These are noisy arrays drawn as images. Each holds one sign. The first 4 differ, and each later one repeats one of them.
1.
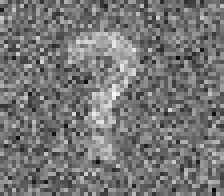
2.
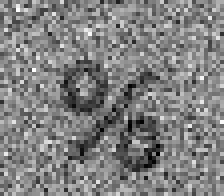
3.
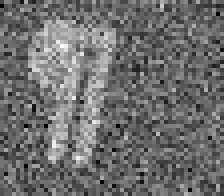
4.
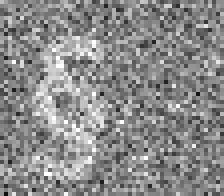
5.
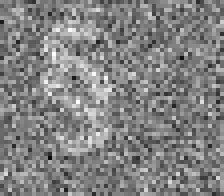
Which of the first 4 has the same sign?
4
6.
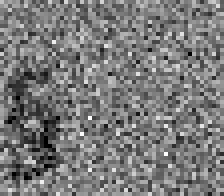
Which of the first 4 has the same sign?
4
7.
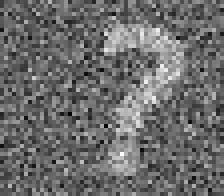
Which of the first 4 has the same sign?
1
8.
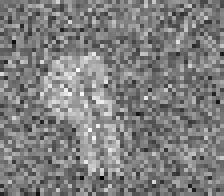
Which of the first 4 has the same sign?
3
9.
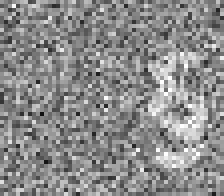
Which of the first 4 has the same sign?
4
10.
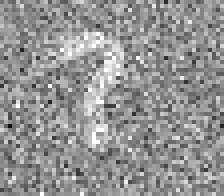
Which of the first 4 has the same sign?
1
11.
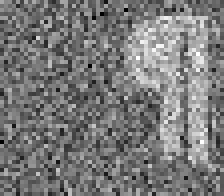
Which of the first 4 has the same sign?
3
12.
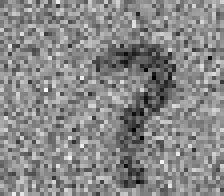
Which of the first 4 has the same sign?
1
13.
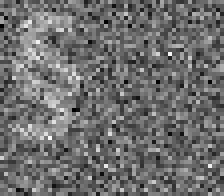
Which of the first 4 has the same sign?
4
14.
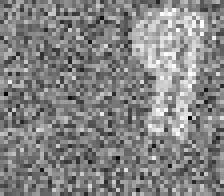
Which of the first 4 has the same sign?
3
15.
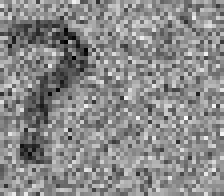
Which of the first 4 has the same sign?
1
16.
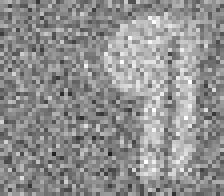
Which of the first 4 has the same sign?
3
